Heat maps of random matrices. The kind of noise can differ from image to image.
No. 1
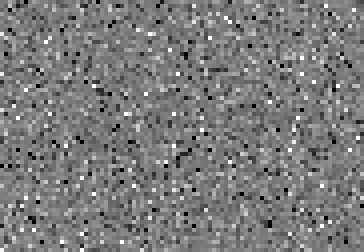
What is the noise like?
heavy tails
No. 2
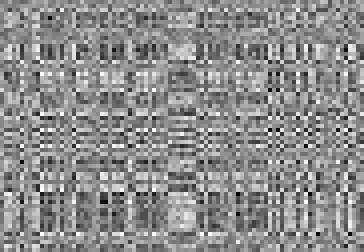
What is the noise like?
low rank plus noise
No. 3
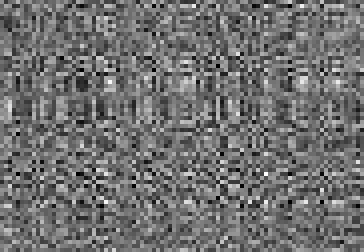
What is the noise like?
low rank plus noise
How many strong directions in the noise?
two
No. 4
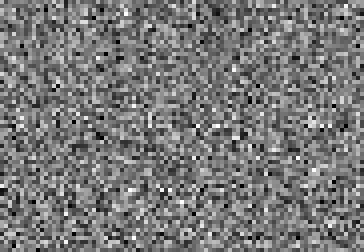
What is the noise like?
low rank plus noise
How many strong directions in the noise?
five to eight
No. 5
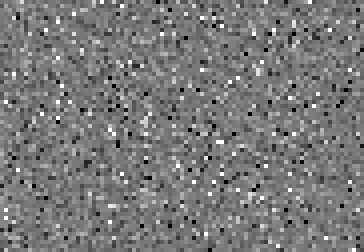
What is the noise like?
heavy tails
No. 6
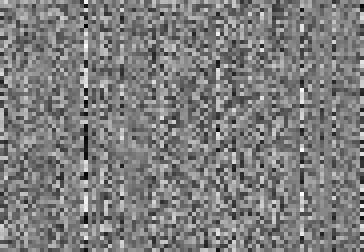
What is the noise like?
columns of uneven size
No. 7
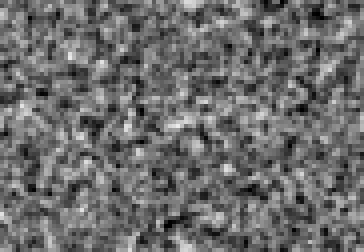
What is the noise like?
blotchy
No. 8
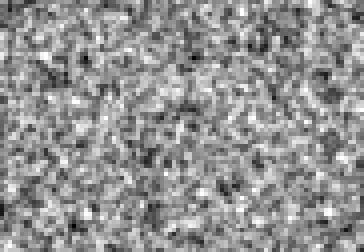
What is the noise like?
blotchy
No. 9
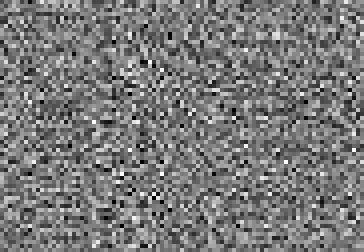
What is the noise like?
low rank plus noise
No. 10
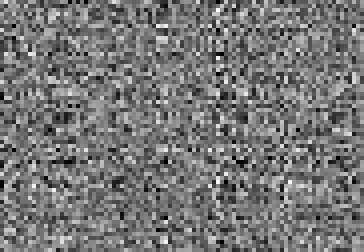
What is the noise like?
low rank plus noise
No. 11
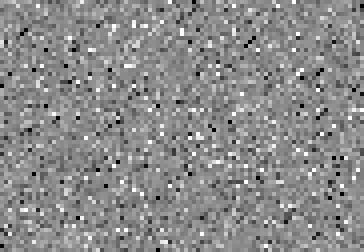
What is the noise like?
heavy tails
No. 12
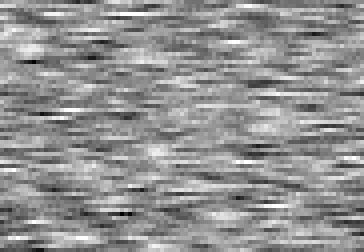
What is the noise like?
streaked along the rows
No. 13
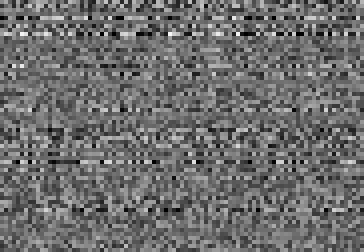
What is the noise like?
rows of uneven size
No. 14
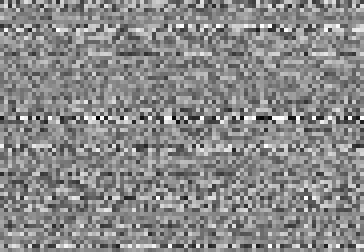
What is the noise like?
rows of uneven size
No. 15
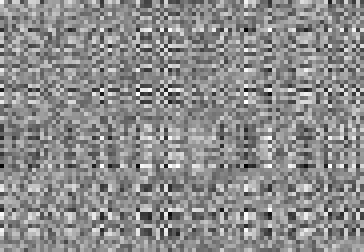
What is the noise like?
low rank plus noise
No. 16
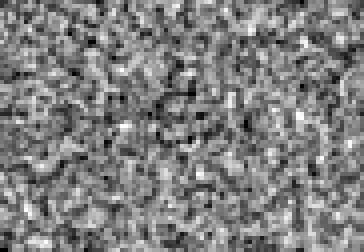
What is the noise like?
blotchy
